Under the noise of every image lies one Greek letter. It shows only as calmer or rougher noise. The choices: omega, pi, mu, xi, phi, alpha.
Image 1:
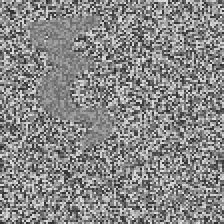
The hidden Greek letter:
xi
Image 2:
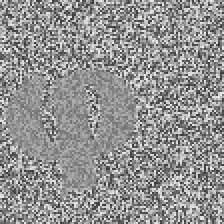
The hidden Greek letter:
phi
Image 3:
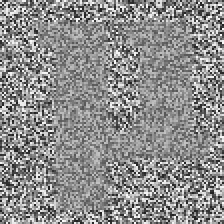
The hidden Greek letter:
mu
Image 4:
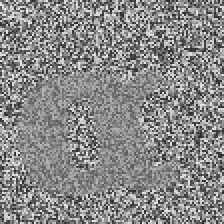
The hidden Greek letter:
alpha
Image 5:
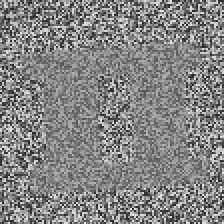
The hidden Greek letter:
pi
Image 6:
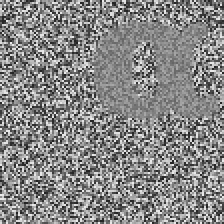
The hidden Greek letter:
alpha
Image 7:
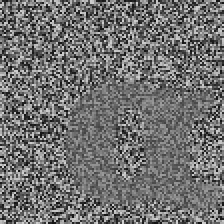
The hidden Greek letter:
alpha
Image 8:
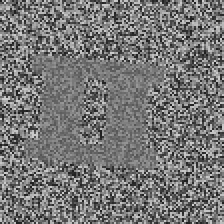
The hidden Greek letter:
pi
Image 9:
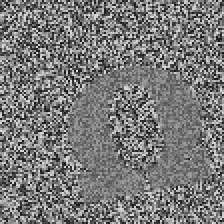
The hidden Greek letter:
omega
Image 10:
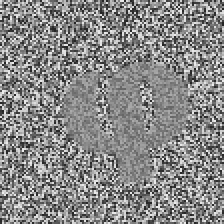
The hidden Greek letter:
phi
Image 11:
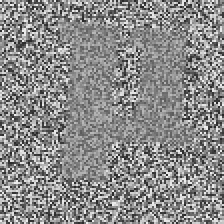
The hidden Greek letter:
mu
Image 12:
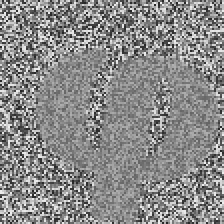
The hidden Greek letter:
phi
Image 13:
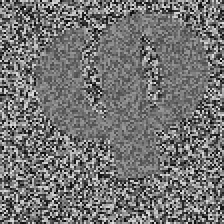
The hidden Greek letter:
phi
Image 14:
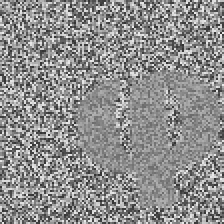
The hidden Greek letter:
phi
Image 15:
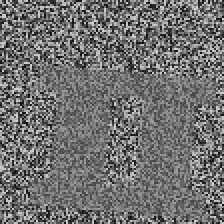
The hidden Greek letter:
pi
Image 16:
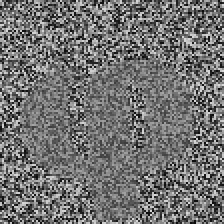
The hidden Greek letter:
phi
